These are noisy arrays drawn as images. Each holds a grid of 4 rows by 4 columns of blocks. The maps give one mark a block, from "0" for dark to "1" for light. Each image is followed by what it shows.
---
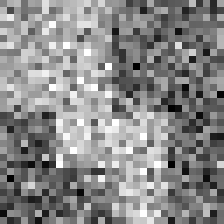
1100
1100
0110
0010
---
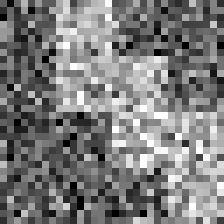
0100
0110
0011
0001
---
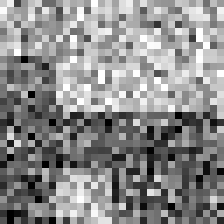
1111
0111
0000
0100
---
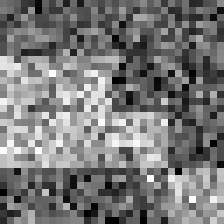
0000
1100
1110
0001
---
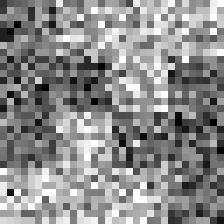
0111
0010
0100
1110
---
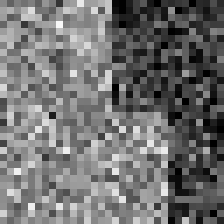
1100
1100
1110
1110
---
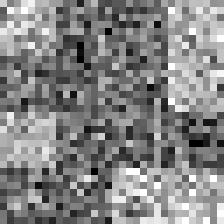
1001
0001
1000
0011
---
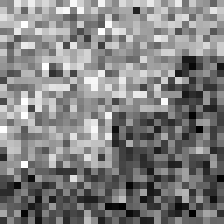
1111
1110
1100
0000
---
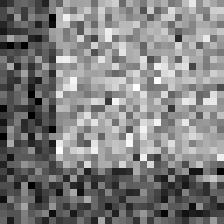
0111
0111
0111
0000
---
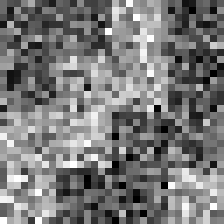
0010
0110
1100
1001
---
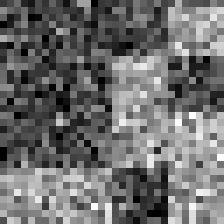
0001
0010
0011
1101
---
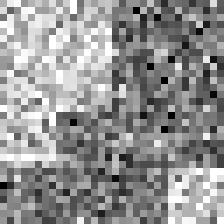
1100
1100
1000
0001
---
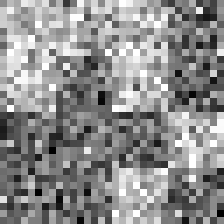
1110
1010
0001
0010
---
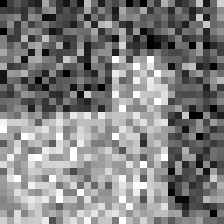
0000
0010
1110
1110
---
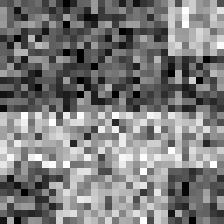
0001
0000
1111
0110
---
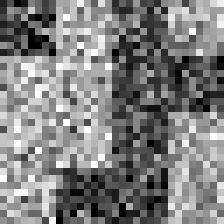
0101
1100
1101
1001
